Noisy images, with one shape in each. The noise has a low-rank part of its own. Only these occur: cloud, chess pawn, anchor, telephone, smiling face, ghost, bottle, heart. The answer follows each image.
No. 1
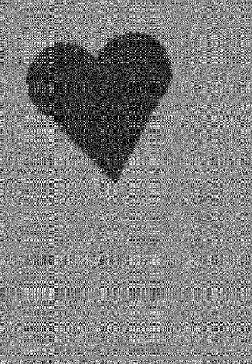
heart
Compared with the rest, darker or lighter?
darker
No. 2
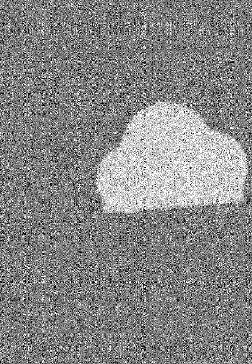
cloud
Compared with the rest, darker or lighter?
lighter
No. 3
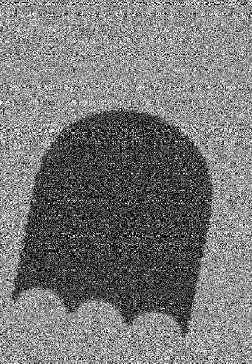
ghost
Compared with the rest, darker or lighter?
darker
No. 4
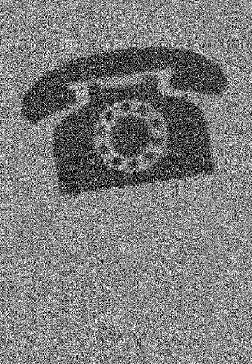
telephone
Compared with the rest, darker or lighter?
darker
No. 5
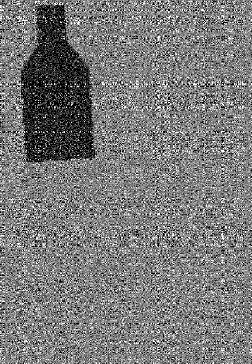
bottle
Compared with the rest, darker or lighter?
darker
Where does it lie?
top left
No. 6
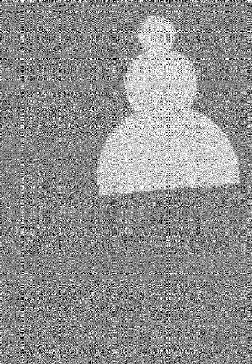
chess pawn
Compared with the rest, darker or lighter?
lighter
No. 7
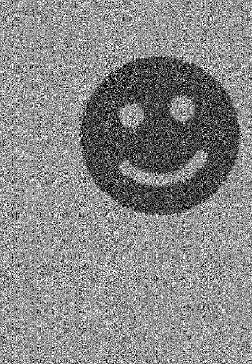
smiling face
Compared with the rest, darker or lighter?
darker
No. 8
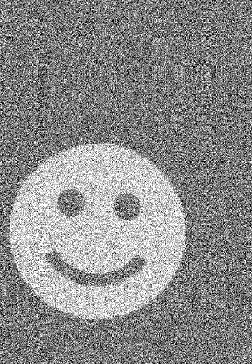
smiling face
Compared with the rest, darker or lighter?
lighter
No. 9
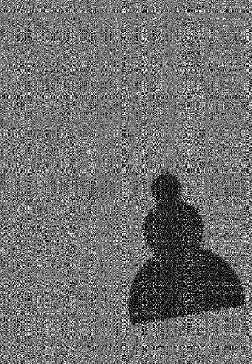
chess pawn
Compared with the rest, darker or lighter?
darker
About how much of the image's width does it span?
half
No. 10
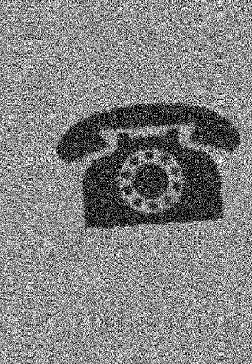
telephone
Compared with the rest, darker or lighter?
darker
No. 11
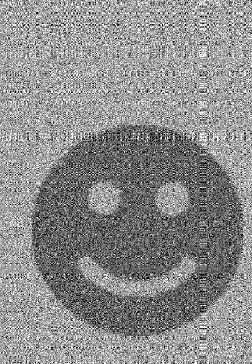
smiling face
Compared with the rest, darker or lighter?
darker
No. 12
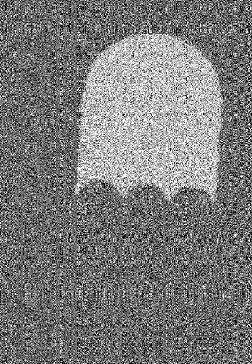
ghost
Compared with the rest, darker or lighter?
lighter
